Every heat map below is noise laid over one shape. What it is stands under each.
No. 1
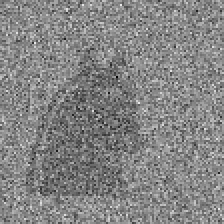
chess knight
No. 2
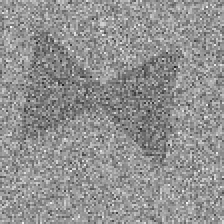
bow tie
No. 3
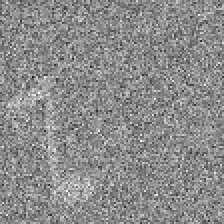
musical note
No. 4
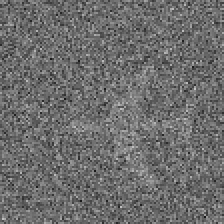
airplane
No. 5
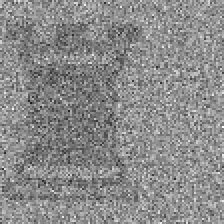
chess rook
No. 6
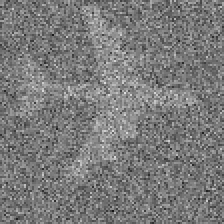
airplane
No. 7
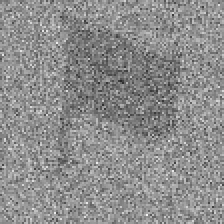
flag
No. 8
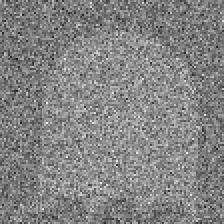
ghost
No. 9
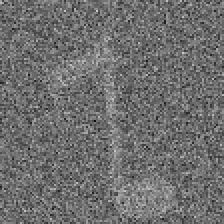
musical note
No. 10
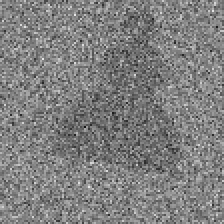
chess pawn
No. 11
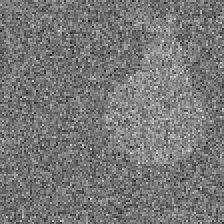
pear
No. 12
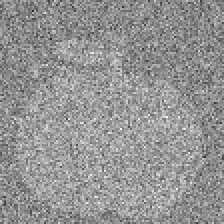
apple
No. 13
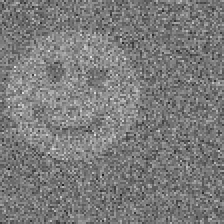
smiling face
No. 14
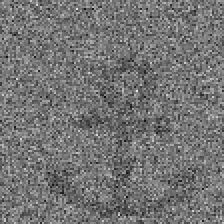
anchor
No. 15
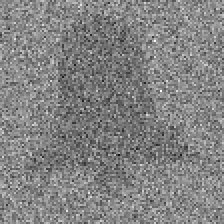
bell
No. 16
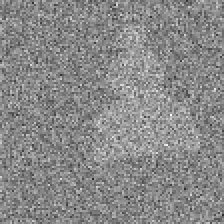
chess pawn
